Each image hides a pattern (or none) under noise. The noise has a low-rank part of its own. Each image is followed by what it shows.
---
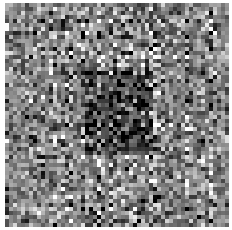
one block
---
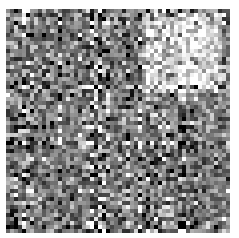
one block
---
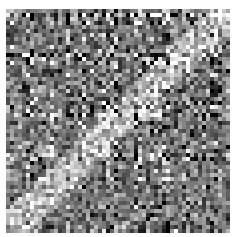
a diagonal band
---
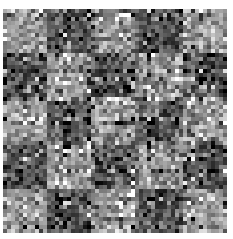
a checkerboard
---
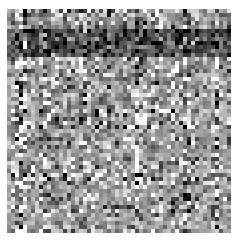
one band of rows
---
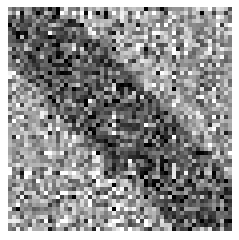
a diagonal band
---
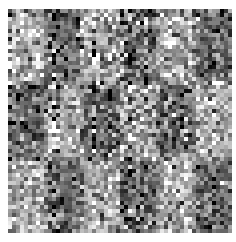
a checkerboard
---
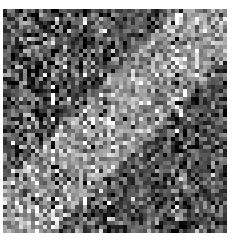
a diagonal band
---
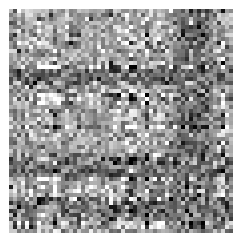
bands of rows crossing bands of columns
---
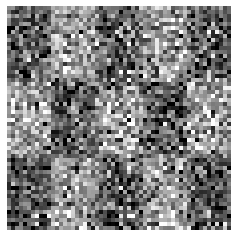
a checkerboard
